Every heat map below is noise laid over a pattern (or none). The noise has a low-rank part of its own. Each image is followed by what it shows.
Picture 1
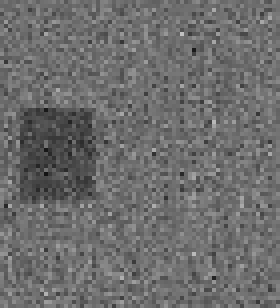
one block
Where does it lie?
middle left
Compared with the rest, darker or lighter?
darker
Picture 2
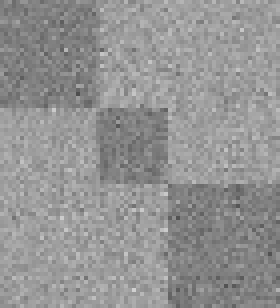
blocks along the diagonal
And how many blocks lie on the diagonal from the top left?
3
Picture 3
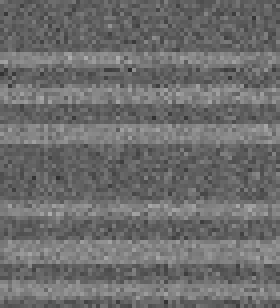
bands of rows
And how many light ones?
6
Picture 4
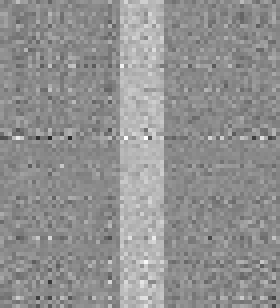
one band of columns
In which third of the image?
middle
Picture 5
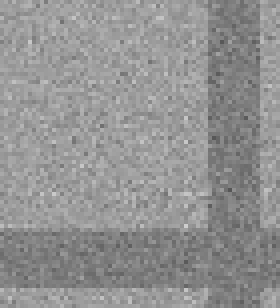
bands of rows crossing bands of columns
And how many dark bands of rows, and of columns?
1 and 1
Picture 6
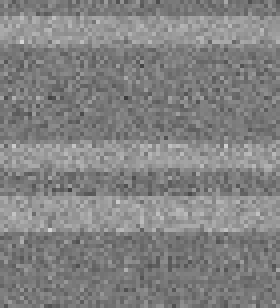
bands of rows
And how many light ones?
3
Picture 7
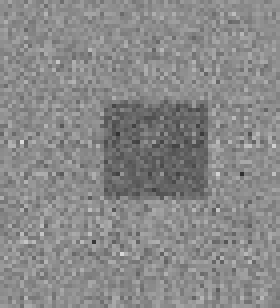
one block
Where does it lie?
centre
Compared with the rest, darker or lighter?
darker
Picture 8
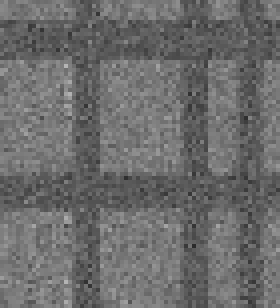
bands of rows crossing bands of columns
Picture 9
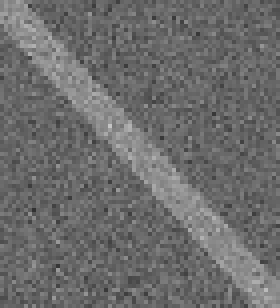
a diagonal band
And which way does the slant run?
top left to bottom right
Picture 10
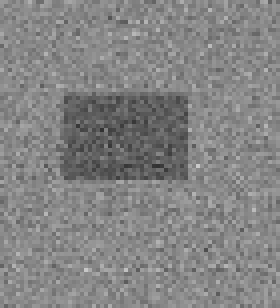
one block
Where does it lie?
centre
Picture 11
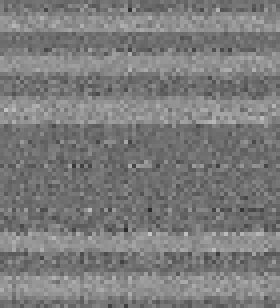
bands of rows
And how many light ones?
5
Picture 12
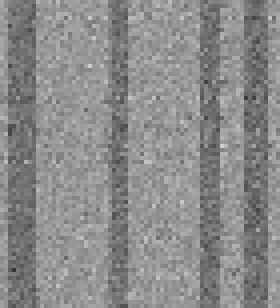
bands of columns
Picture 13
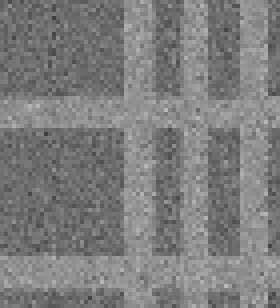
bands of rows crossing bands of columns
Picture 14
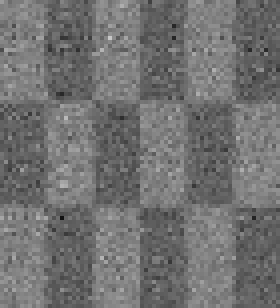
a checkerboard
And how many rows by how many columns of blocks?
3 by 6
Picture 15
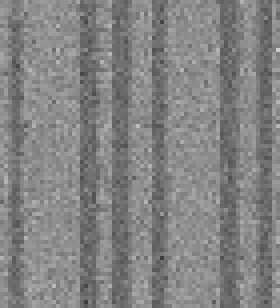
bands of columns
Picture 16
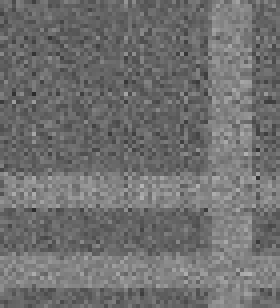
bands of rows crossing bands of columns
